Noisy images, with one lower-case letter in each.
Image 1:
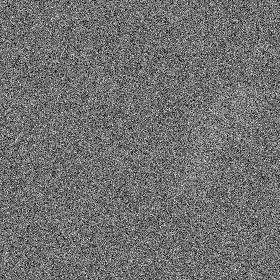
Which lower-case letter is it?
f
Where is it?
middle right
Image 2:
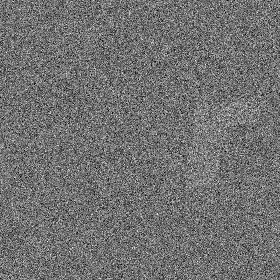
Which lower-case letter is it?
r
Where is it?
middle right
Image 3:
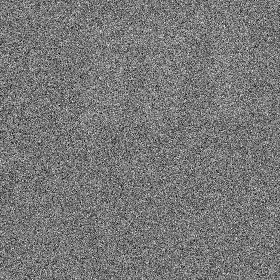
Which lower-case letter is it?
m
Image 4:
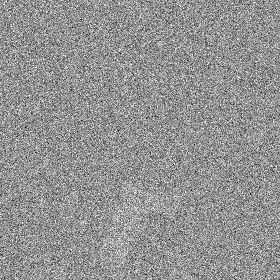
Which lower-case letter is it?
r
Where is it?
bottom middle
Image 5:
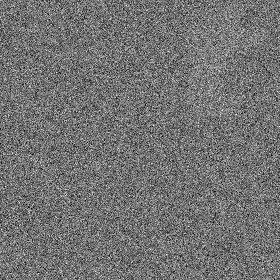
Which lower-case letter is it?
t
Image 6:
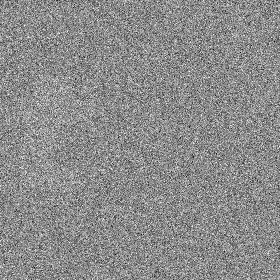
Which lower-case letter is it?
t
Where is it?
middle left
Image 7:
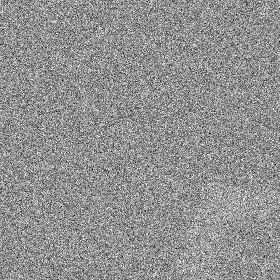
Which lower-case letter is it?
r
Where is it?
bottom right
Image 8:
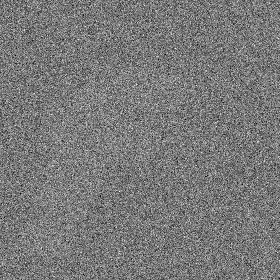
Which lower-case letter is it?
f
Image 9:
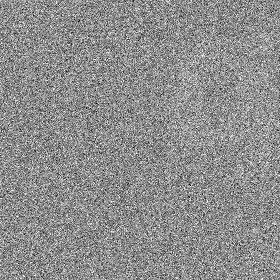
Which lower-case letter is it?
q
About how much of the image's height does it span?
half
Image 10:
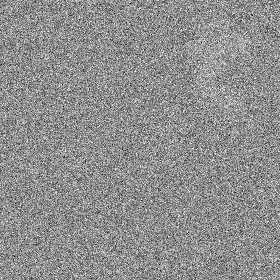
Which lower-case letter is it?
t
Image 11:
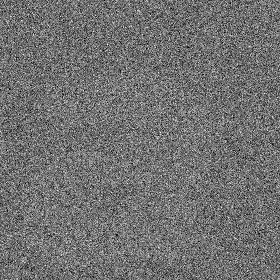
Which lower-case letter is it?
a
